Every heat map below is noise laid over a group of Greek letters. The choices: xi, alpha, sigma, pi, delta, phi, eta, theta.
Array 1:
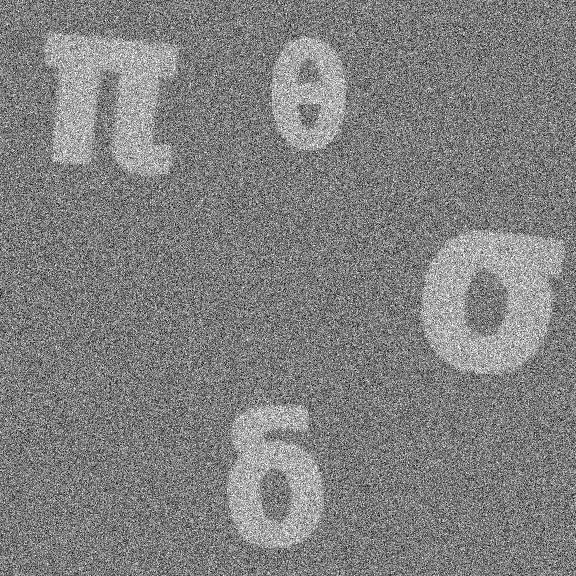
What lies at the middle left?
nothing
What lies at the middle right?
sigma
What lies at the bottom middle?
delta
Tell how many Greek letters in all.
4
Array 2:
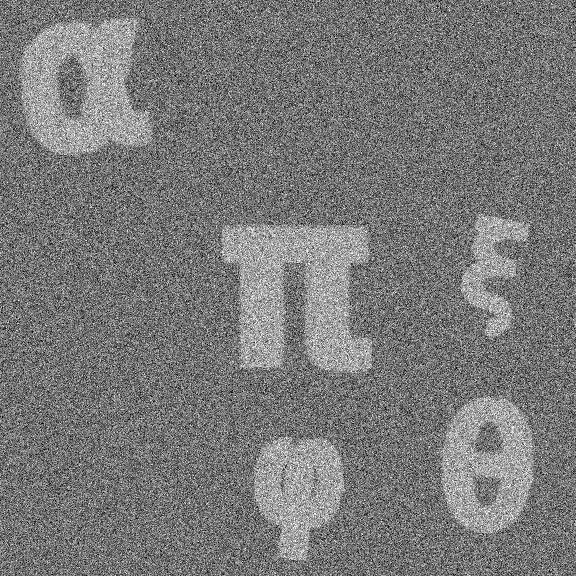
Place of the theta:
bottom right
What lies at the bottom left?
nothing
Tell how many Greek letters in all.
5
